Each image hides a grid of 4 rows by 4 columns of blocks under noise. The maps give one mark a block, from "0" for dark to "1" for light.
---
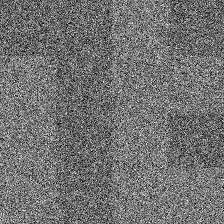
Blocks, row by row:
0 0 1 0
1 0 1 1
1 0 1 0
1 0 1 1
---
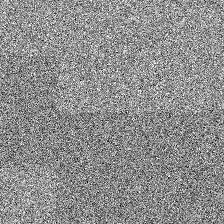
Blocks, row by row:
1 1 1 1
0 1 1 1
0 0 0 0
1 0 0 0
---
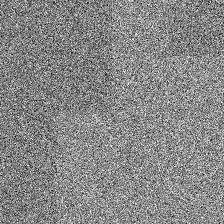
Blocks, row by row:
0 0 1 0
0 0 1 1
0 1 1 1
0 1 1 1
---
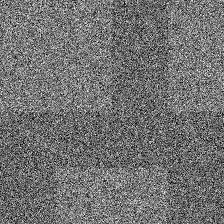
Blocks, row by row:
1 1 0 1
1 1 0 1
0 0 0 0
0 1 1 0
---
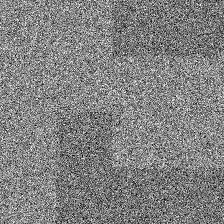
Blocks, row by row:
1 1 0 0
1 1 1 1
1 0 1 1
1 0 0 0
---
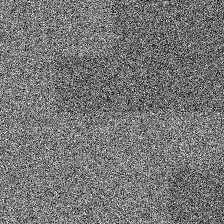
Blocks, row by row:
1 1 0 0
1 0 0 0
1 1 1 1
1 1 1 0
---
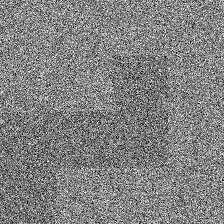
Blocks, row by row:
1 1 1 1
1 1 0 1
0 0 0 1
0 1 1 1
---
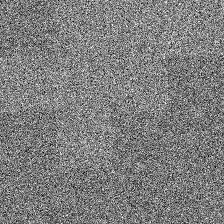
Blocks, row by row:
0 1 1 1
1 1 1 0
0 1 0 0
0 0 0 0
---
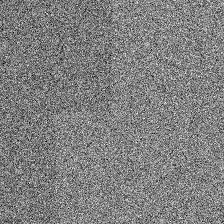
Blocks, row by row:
0 0 1 1
0 0 1 1
0 1 1 1
0 1 1 1
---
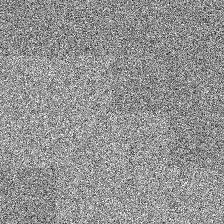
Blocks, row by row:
0 0 0 0
1 1 0 0
1 1 1 0
0 1 1 1
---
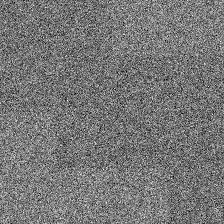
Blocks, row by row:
0 0 1 1
0 0 0 0
1 0 0 0
1 1 1 0
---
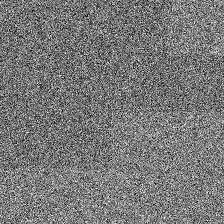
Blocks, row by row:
0 0 0 1
0 0 0 0
0 0 1 1
1 1 1 1
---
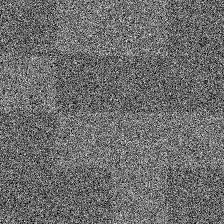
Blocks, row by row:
0 1 1 0
1 0 0 0
0 1 1 1
0 0 1 0
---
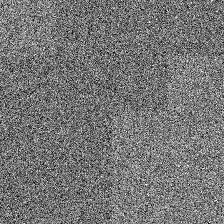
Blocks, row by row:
1 0 0 0
0 0 0 1
0 0 1 1
0 0 1 1
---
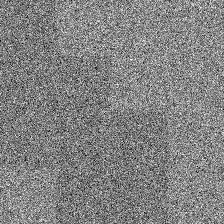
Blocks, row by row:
0 1 1 1
0 0 1 1
0 0 0 1
1 0 0 1
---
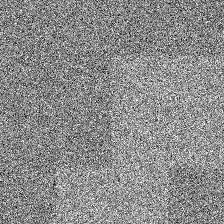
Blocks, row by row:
0 0 0 0
0 0 1 1
0 0 1 1
0 1 1 0
